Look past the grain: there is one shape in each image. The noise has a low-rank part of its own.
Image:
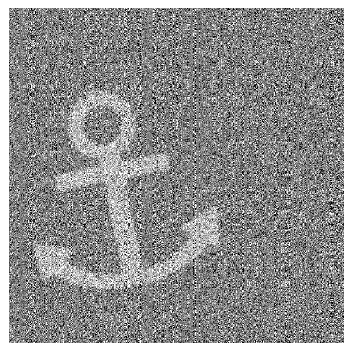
anchor
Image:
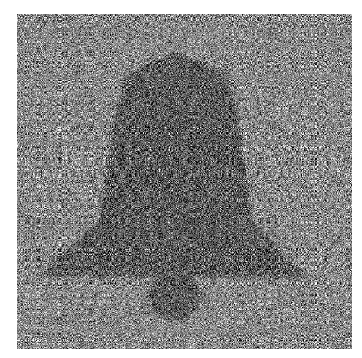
bell
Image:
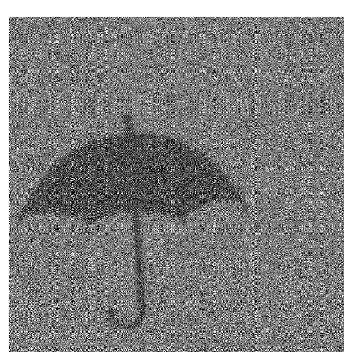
umbrella
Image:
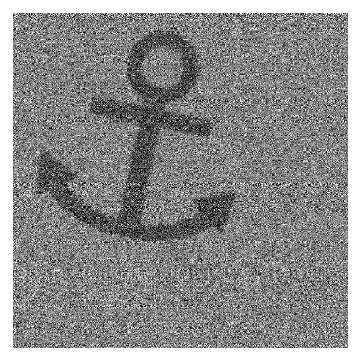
anchor
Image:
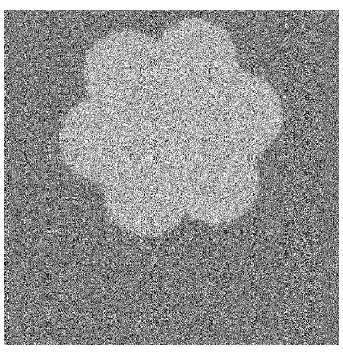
flower
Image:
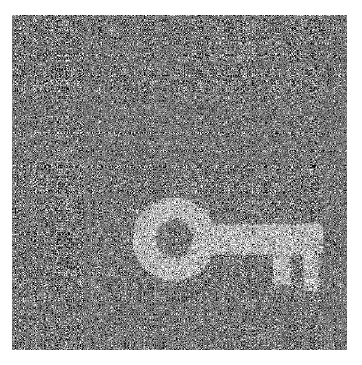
key
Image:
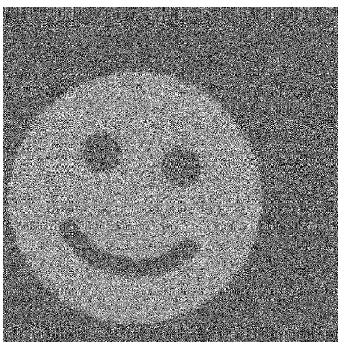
smiling face
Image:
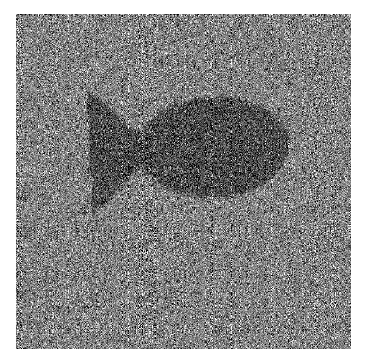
fish
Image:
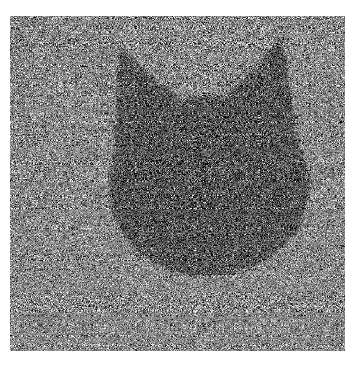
cat's head
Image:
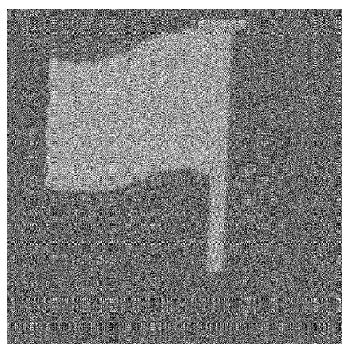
flag
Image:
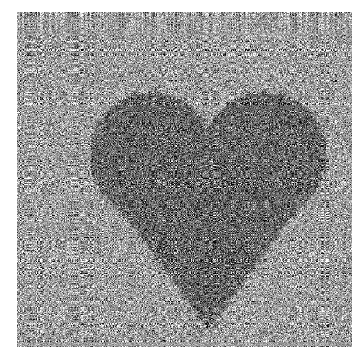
heart
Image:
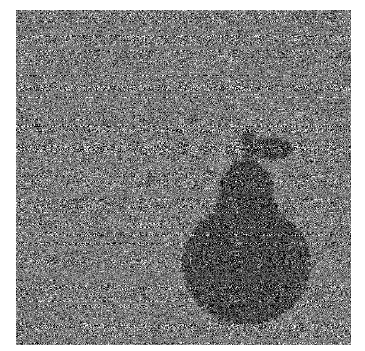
pear
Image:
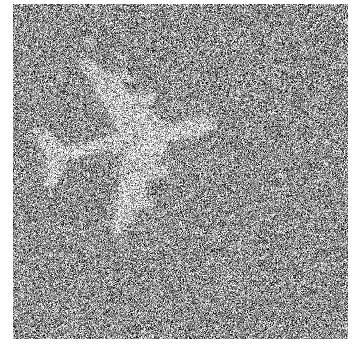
airplane
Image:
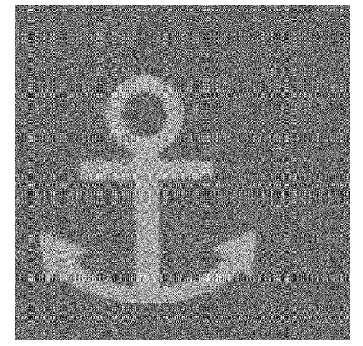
anchor
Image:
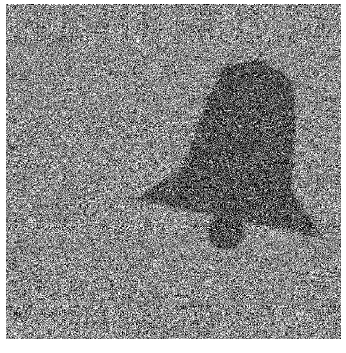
bell
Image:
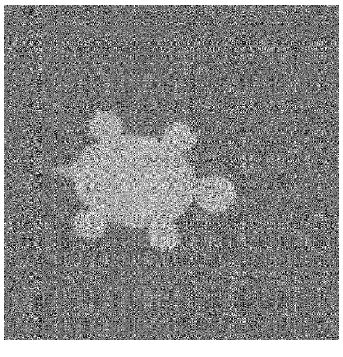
turtle
